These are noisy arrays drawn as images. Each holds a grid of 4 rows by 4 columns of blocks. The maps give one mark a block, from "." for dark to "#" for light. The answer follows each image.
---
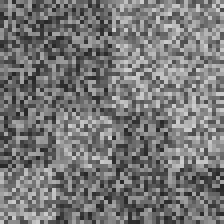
. . # #
. . # #
. # . #
# . . .
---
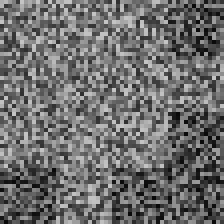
# # # .
# # # #
# # # .
. # . .
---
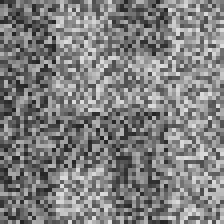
. # . #
. # # #
. . . #
. # . #
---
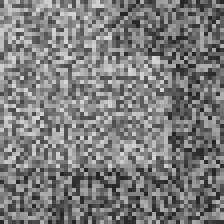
# # . .
# # # .
# # # .
. . . .
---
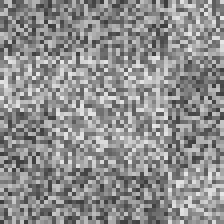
. . . #
# # # .
. # # .
. . . #
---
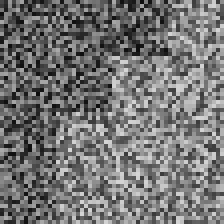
. . . #
. . # #
. # # #
. # # #
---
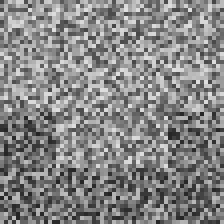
# # # #
# # # #
. # # .
. . . .
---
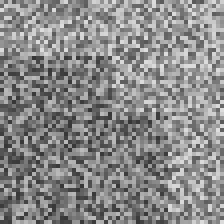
# # # #
. . # #
. . . #
. . . #
